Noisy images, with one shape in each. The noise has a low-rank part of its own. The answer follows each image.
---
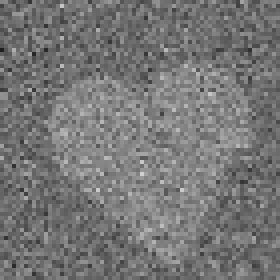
heart
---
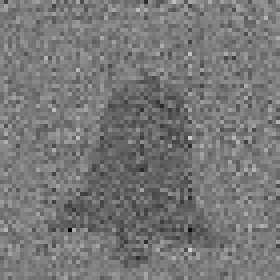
bell
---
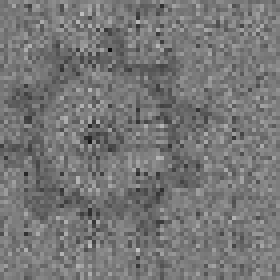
gear
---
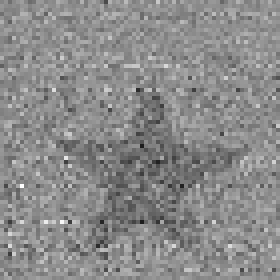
star
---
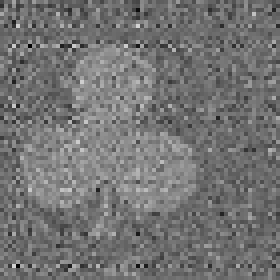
club
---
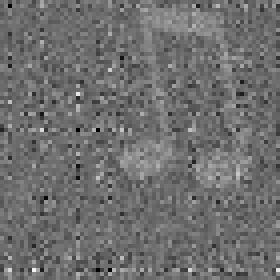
pair of musical notes
